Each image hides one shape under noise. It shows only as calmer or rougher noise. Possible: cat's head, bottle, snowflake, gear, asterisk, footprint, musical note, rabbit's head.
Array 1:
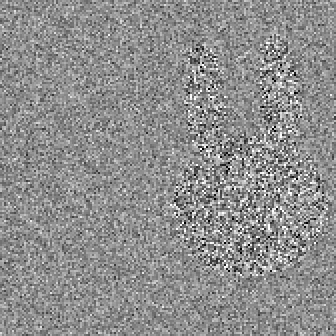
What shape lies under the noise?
rabbit's head
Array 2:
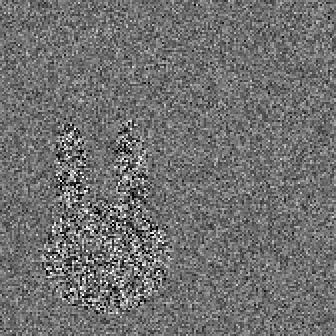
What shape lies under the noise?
rabbit's head
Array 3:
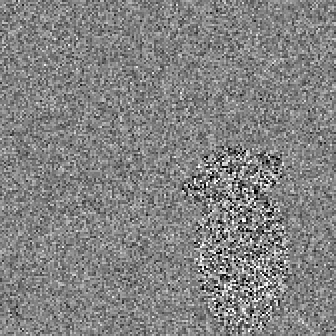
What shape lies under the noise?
footprint
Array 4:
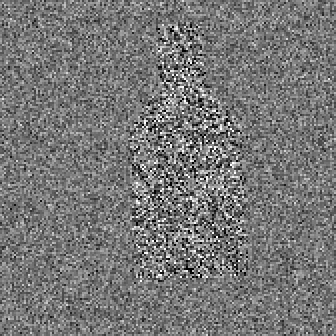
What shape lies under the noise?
bottle
